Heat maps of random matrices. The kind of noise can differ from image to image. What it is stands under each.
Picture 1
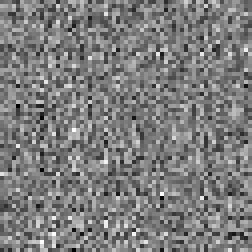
low rank plus noise
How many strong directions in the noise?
five to eight
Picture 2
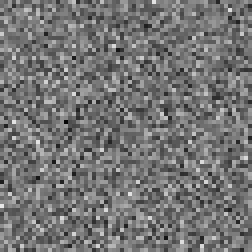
independent entries
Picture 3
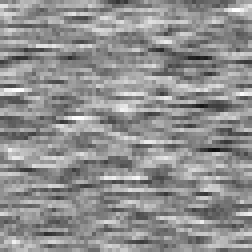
streaked along the rows
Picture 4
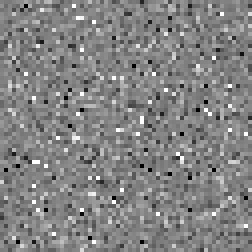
heavy tails
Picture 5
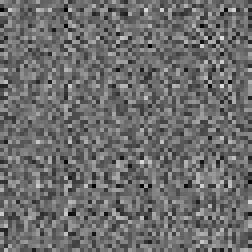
low rank plus noise
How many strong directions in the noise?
three or four
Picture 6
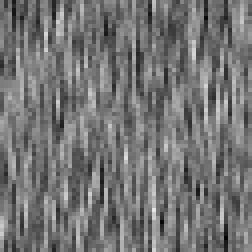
streaked along the columns
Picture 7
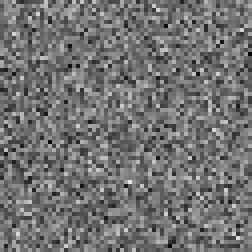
independent entries
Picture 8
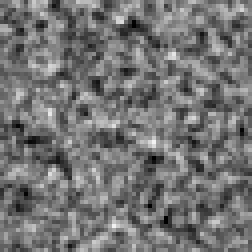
blotchy
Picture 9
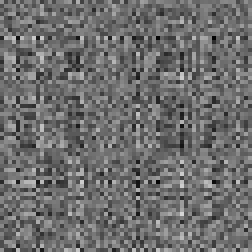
low rank plus noise
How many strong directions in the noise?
two
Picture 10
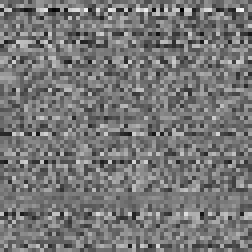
rows of uneven size
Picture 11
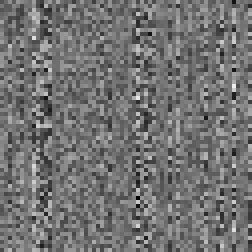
columns of uneven size
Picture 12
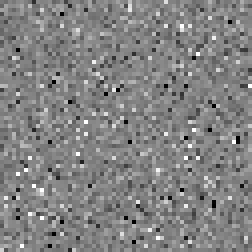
heavy tails
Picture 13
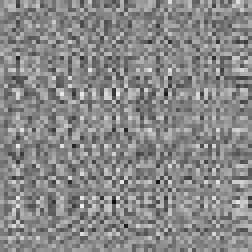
low rank plus noise
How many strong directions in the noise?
two
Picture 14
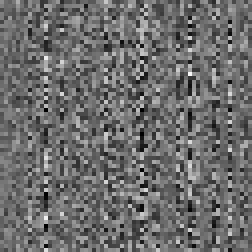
columns of uneven size
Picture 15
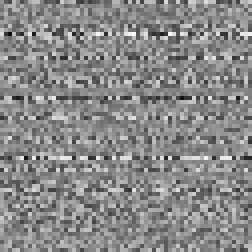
rows of uneven size
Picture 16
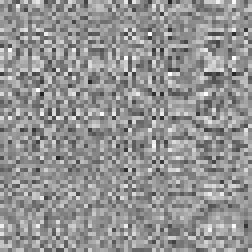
low rank plus noise
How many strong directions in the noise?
two
